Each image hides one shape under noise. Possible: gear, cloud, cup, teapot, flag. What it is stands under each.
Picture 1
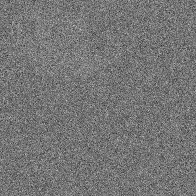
teapot
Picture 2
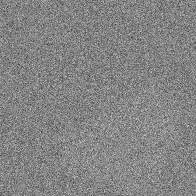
cloud
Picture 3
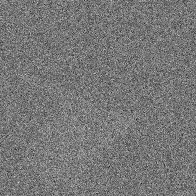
flag
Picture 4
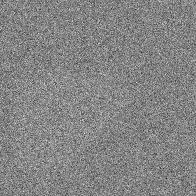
cloud
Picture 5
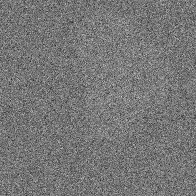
cloud
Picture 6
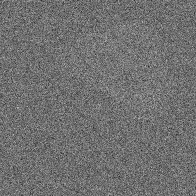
cloud
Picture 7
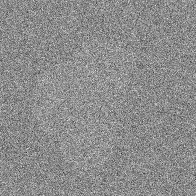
cloud
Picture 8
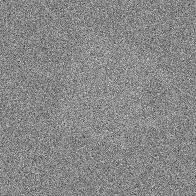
cup
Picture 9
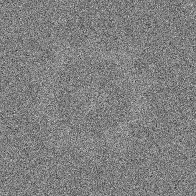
gear
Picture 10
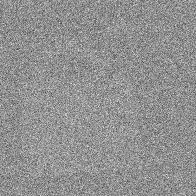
cup
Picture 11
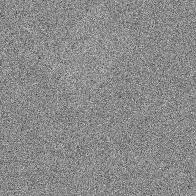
flag
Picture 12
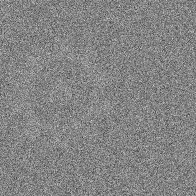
gear
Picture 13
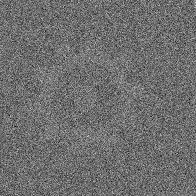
gear
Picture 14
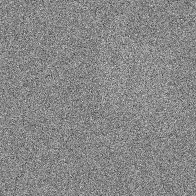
teapot
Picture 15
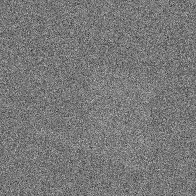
flag
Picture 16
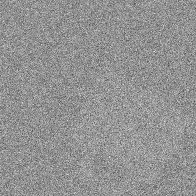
cup
